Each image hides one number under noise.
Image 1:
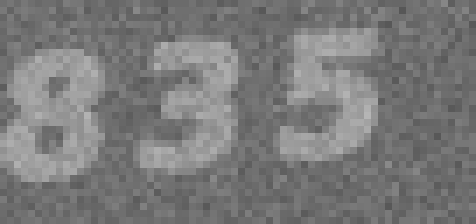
835
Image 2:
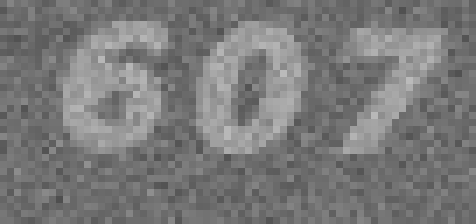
607
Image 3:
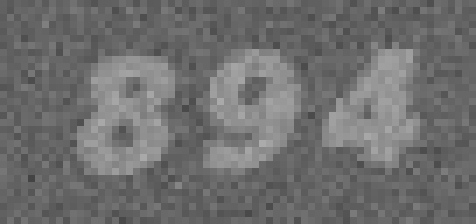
894
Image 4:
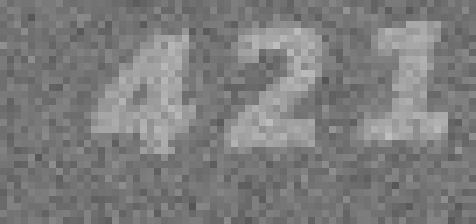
421
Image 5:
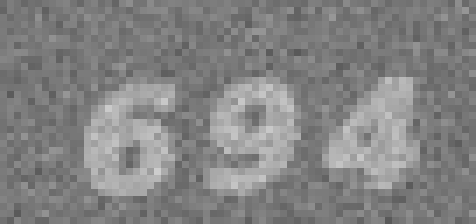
694
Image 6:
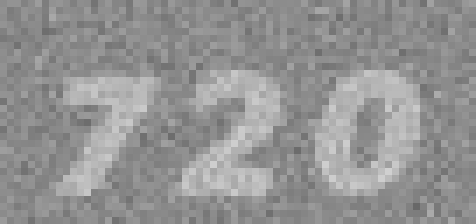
720
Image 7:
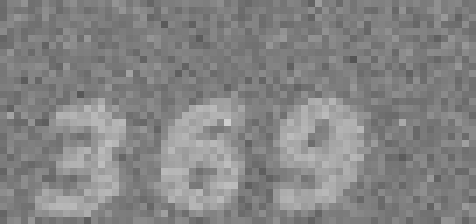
369
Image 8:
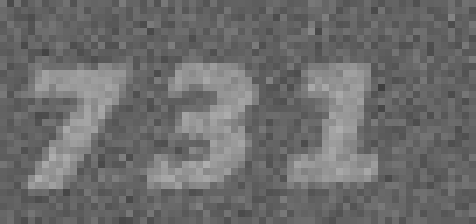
731
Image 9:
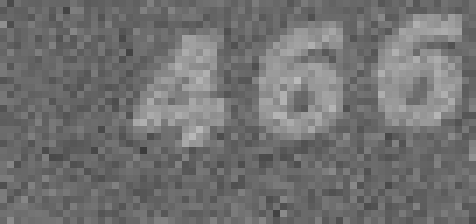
466
